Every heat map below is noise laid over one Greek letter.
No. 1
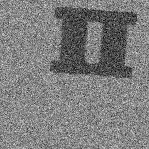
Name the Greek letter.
pi
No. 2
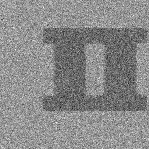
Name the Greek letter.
pi
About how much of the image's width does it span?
two thirds
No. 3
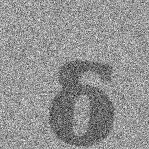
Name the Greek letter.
delta
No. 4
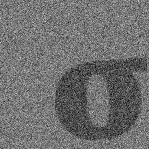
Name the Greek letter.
sigma
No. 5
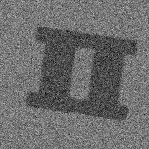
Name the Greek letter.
pi
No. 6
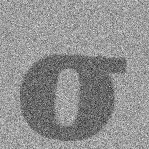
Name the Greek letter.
sigma
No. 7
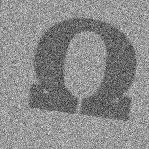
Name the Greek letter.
omega
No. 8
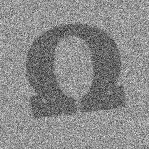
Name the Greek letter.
omega
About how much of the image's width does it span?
two thirds
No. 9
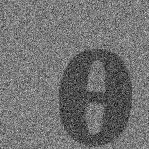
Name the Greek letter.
theta
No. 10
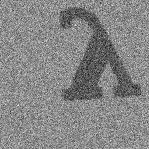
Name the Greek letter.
lambda
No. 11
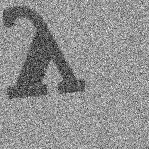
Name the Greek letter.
lambda
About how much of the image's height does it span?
two thirds
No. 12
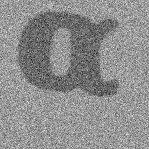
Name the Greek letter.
alpha
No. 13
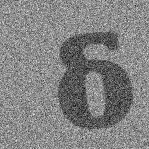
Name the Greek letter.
delta
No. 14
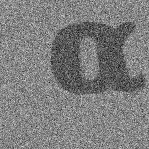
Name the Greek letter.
alpha
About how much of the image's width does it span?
two thirds
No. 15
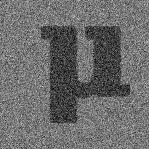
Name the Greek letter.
mu
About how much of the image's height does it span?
two thirds
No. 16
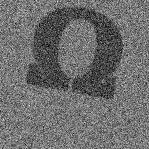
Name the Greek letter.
omega
